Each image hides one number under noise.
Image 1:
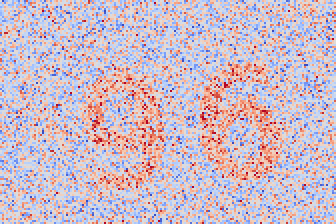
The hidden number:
96
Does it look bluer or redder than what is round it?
redder
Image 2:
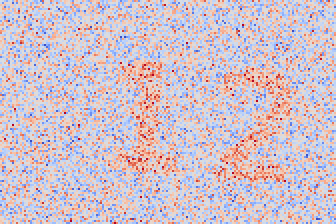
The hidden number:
12
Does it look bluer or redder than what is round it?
redder
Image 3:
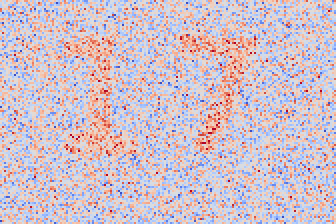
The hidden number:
17
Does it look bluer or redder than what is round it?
redder
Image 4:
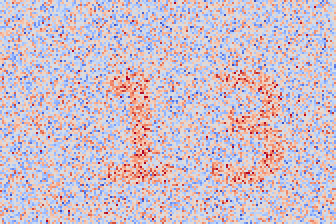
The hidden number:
13
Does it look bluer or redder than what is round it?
redder
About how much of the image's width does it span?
half
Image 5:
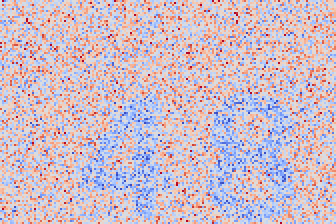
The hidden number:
48
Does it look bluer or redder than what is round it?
bluer
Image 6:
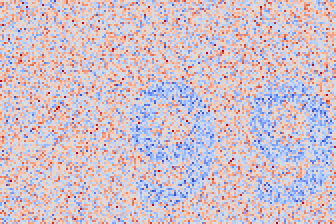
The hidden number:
99
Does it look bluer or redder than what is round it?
bluer
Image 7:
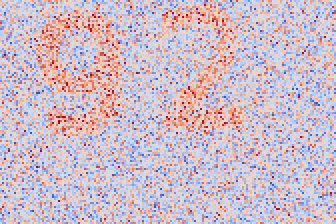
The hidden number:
92
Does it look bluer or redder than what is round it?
redder
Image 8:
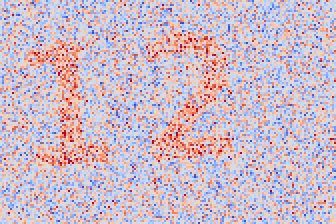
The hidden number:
12
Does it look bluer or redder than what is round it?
redder
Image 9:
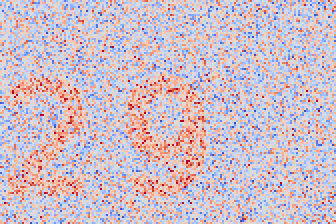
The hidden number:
29
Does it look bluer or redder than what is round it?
redder
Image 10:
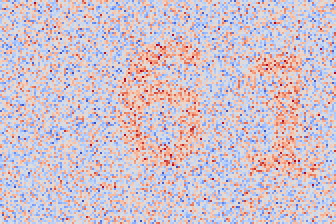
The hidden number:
61
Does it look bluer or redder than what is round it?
redder
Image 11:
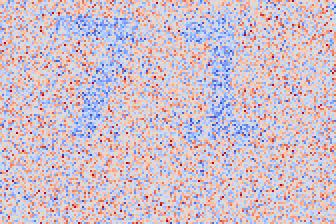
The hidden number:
71
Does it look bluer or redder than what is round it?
bluer
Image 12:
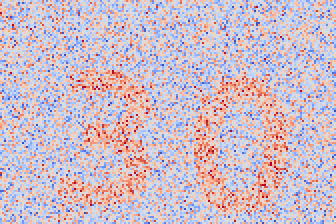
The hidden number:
30
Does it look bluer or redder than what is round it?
redder
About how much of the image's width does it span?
two thirds
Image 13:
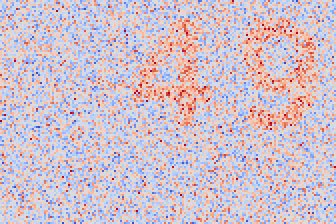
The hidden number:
49
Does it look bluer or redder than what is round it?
redder
